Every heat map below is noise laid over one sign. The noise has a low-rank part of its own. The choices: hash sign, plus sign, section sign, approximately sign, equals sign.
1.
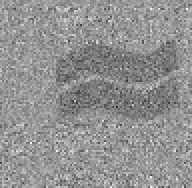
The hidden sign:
approximately sign
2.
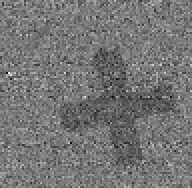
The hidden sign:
plus sign
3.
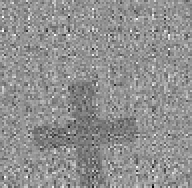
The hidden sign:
plus sign
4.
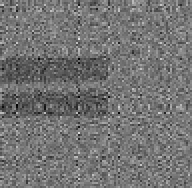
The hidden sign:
equals sign
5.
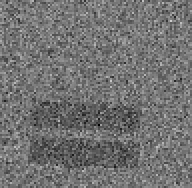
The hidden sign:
equals sign
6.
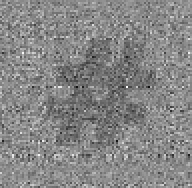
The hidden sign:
hash sign
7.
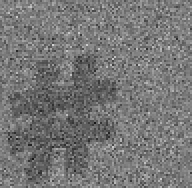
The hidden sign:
hash sign
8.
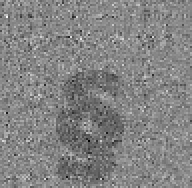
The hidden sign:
section sign
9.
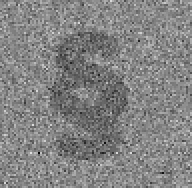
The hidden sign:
section sign
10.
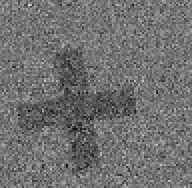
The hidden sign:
plus sign
